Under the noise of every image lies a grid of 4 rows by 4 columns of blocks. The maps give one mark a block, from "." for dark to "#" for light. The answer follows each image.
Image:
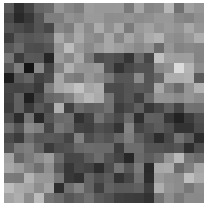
. # # #
. # . #
. . . .
# . . #
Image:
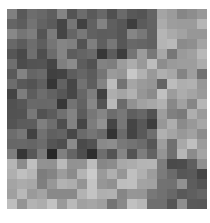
. . . #
. . # #
. . . #
# # # .
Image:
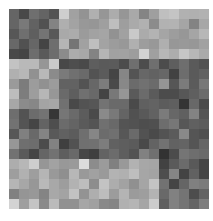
. # # #
# . . .
. . . .
# # # .
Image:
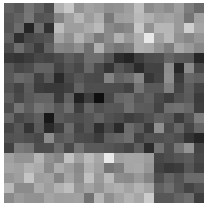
. # # #
. . . .
. . . .
# # # .
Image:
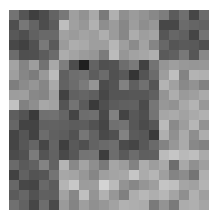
. # # .
# . . #
. . . #
. # # #
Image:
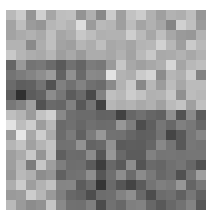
# # # #
. . # #
# . . .
# . . .
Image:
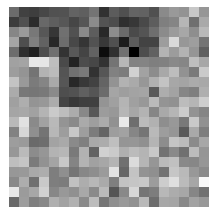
. . . #
# . # #
# # # #
# # # #
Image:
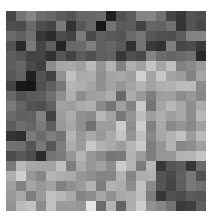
. . . .
. # # #
. # # #
# # # .
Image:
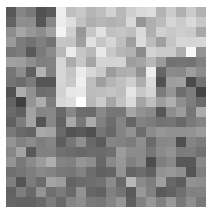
. # # #
. # # .
. . . .
. . . .
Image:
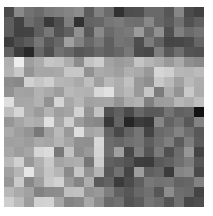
. . . .
# # # #
# # . .
# # . .
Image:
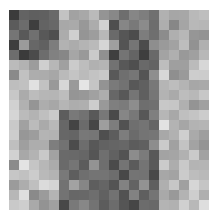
. # . #
# # . #
# . . #
# . . #
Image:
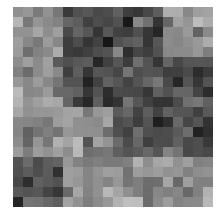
# . . #
# . . .
# # . .
. # # #
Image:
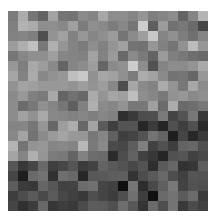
# # # #
# # # #
# # . .
. . . .
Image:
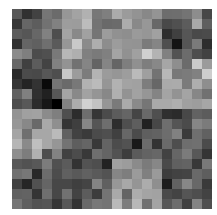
. # # .
. # # #
# . . .
. . # .
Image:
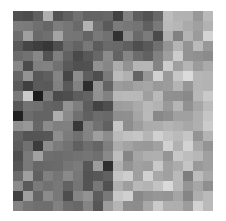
. . . #
. . # #
. . # #
. . # #
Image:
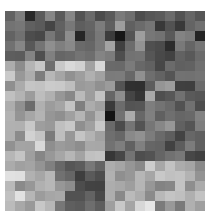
. . . .
# # . .
# # . .
# . # #
